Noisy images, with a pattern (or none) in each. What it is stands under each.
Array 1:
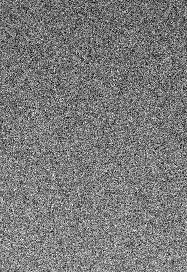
a smooth slope
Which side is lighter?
bottom
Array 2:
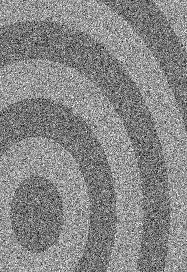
rings round one point
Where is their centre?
bottom left
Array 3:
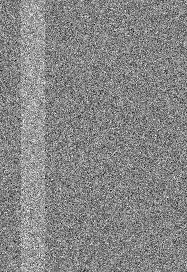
one vertical stripe
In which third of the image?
left
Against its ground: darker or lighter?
lighter
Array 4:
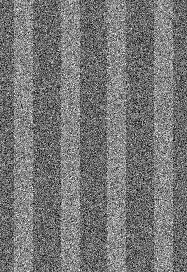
vertical stripes
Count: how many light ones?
4
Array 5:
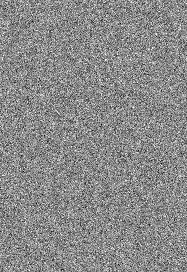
only noise
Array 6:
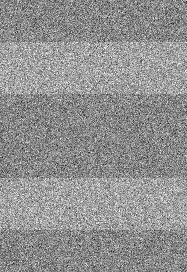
horizontal stripes
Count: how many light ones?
2
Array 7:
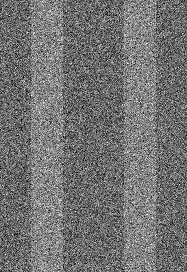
vertical stripes
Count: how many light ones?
2
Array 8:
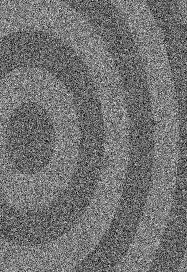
rings round one point
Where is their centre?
middle left
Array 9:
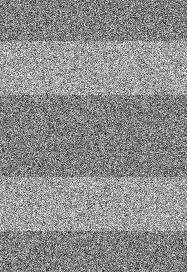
horizontal stripes
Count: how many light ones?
2
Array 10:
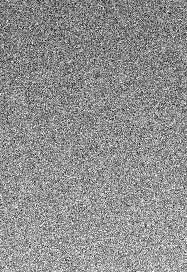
a smooth slope
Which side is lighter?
bottom
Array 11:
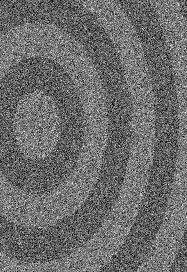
rings round one point
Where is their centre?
middle left
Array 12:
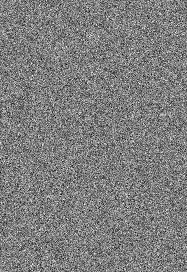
only noise
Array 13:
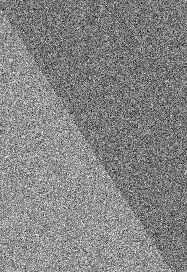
a sharp edge
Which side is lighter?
bottom left
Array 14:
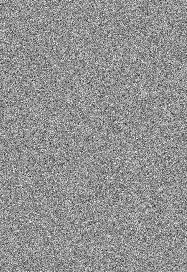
only noise
